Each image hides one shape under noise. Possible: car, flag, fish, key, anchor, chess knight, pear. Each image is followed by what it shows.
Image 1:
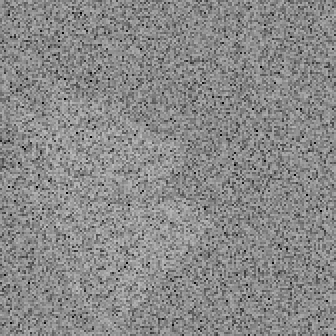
chess knight
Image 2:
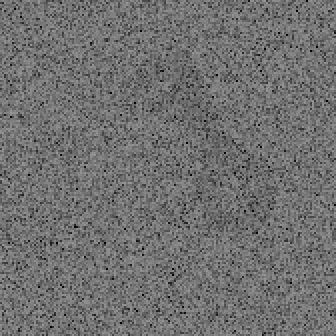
key
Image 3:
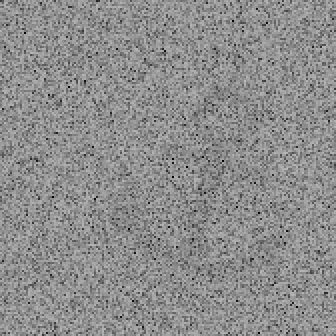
anchor
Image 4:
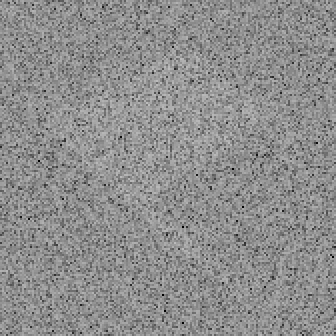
flag
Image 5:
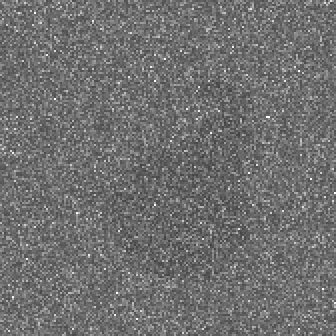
pear
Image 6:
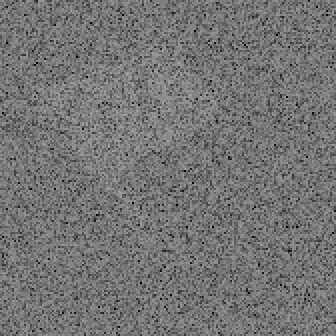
flag
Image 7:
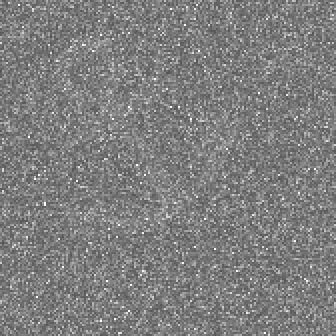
anchor
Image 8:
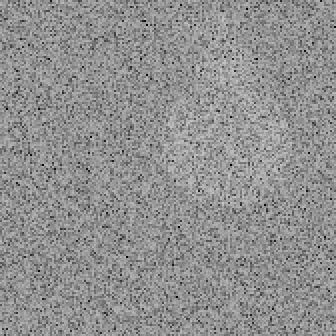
pear
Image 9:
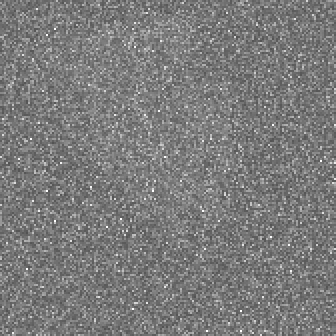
chess knight
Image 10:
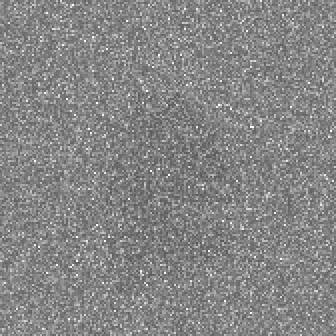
chess knight
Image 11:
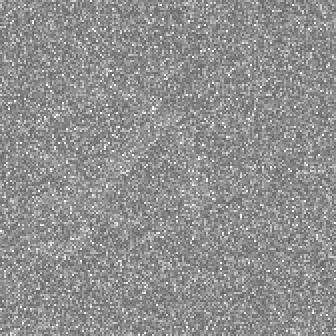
anchor
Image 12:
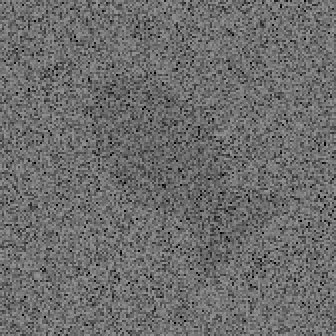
fish
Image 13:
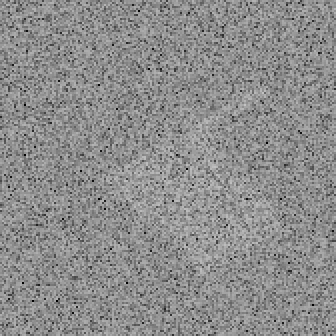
flag
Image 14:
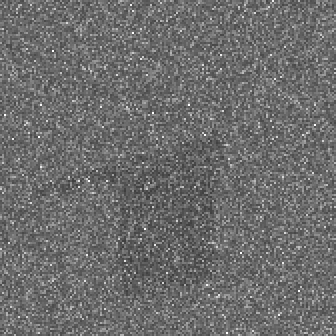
flag
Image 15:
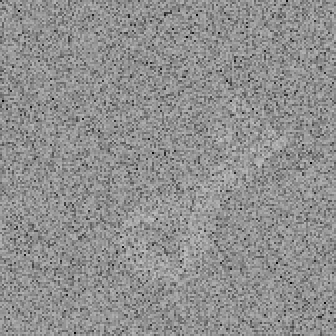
key
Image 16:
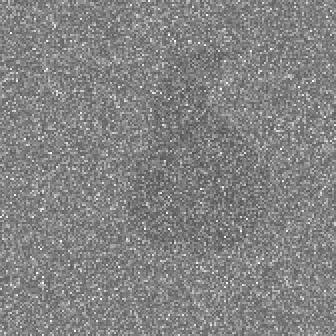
pear
